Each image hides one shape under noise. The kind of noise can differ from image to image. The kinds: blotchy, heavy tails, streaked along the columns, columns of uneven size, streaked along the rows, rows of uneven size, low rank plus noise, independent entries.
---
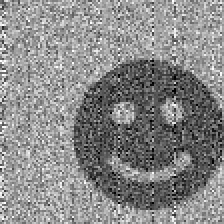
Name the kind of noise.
columns of uneven size
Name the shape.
smiling face
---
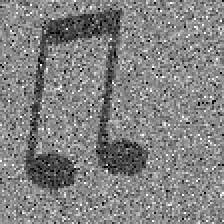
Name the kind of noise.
heavy tails
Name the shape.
pair of musical notes
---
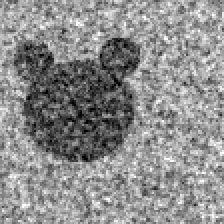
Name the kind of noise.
blotchy
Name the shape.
bear's head
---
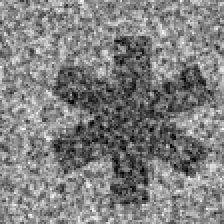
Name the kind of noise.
blotchy
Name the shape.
asterisk
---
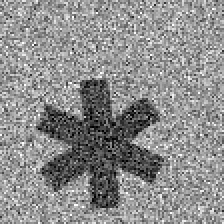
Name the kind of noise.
independent entries
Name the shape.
asterisk
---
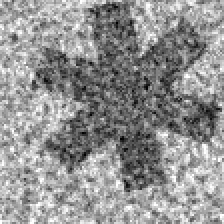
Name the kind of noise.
blotchy
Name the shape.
asterisk
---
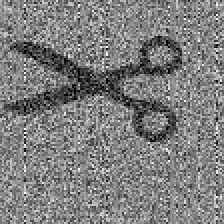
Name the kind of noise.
columns of uneven size
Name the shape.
pair of scissors
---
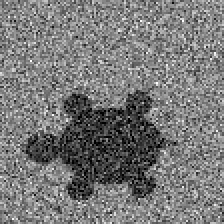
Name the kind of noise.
independent entries
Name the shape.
turtle
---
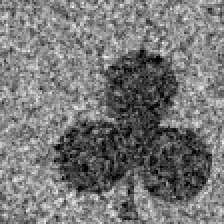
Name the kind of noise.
blotchy
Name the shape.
club
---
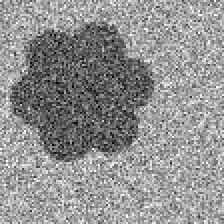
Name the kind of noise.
independent entries
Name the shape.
flower
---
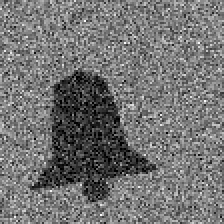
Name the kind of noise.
independent entries
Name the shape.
bell
